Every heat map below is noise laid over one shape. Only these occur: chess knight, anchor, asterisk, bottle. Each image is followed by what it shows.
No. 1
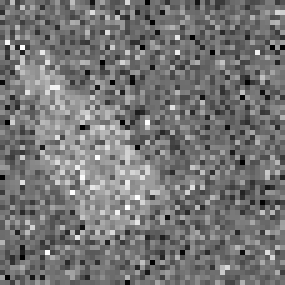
bottle
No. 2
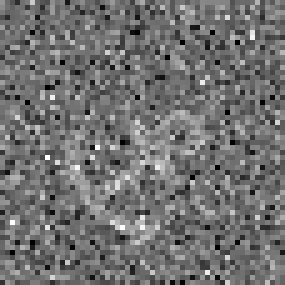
anchor
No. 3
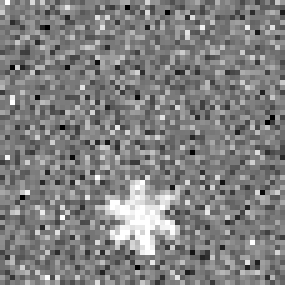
asterisk
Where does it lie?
bottom middle
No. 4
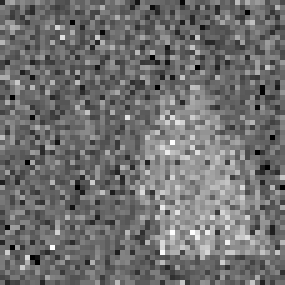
chess knight
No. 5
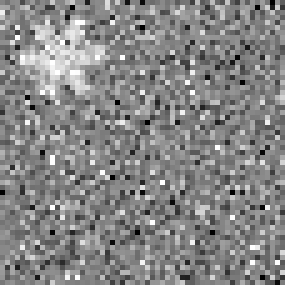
asterisk
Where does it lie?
top left
